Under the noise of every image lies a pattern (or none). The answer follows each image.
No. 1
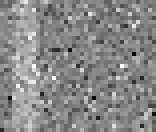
one vertical stripe
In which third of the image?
left
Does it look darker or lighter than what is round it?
lighter
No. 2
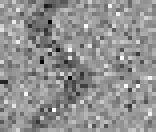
a wavy band
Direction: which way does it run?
top to bottom
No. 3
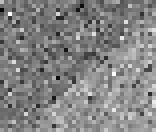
a sharp edge
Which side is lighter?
bottom right
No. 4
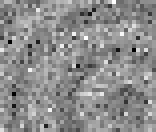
rings round one point
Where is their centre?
bottom right
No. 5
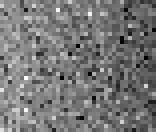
a smooth slope
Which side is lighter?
left
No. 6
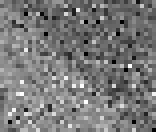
a sharp edge
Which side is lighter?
bottom left
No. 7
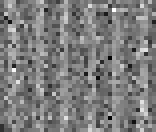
vertical stripes
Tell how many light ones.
6
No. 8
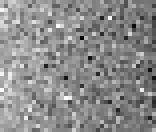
a smooth slope
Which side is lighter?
left
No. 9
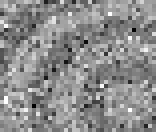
rings round one point
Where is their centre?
bottom right
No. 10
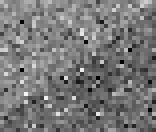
a sharp edge
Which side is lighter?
top left
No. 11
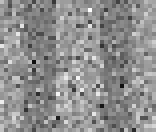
vertical stripes
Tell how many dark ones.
2
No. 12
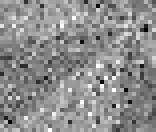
spokes from one point
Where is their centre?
top right
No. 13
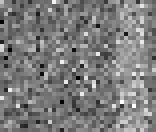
one vertical stripe
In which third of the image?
right
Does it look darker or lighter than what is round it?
lighter
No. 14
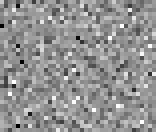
only noise
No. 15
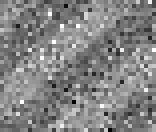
diagonal stripes
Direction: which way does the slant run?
bottom left to top right
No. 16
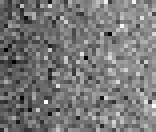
a smooth slope
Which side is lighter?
right
